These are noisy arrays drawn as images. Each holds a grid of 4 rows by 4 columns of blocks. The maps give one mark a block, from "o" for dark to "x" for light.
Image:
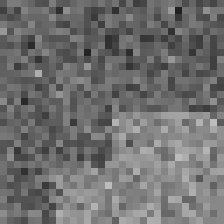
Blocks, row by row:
o o o o
o o o o
o o x x
o x x x
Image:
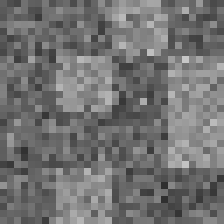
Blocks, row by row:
o o x o
o x o x
o o o x
o x o o
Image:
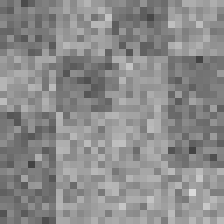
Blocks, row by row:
o x o x
x o x o
o x x o
o x x x
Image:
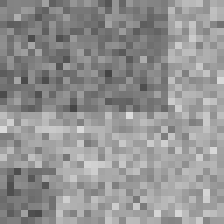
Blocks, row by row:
o o o x
o o o x
x x x x
o x x x
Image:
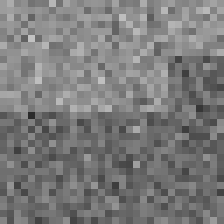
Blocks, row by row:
x x x x
x x x o
o o o o
o o o o
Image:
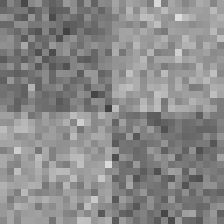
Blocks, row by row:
o o x x
o o x x
x x o o
x x o o
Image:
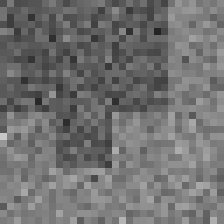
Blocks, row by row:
o o o x
o o o x
x o x x
x x x x
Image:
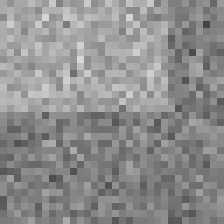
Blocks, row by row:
x x x o
x x x o
o o o o
o o o o
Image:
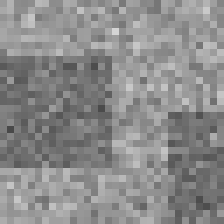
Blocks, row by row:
x x x x
o o x x
o o x o
x x x o
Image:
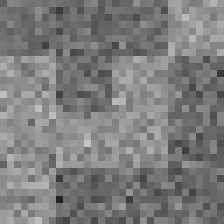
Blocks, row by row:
o o o x
x o x o
x x x o
x o o o
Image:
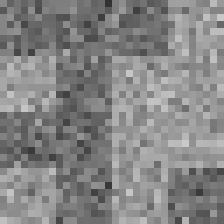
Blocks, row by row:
o o o x
x o x x
o o x x
x o x o
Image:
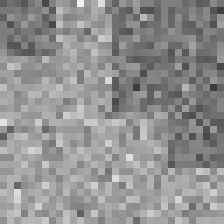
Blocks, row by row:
o x o o
x x o o
x x x o
x x x x
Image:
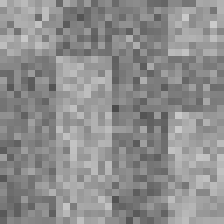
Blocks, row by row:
x o o x
o x o o
o x o x
o x o x
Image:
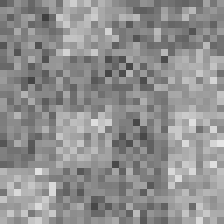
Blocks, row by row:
o x o o
o o o x
o x o x
x o o x
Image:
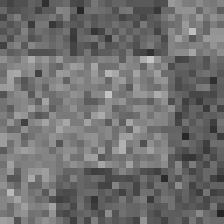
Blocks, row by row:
o o o x
x x x o
x x x o
x o o o
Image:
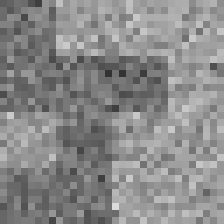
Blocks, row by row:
o x x x
o o o x
x o x x
o o x x
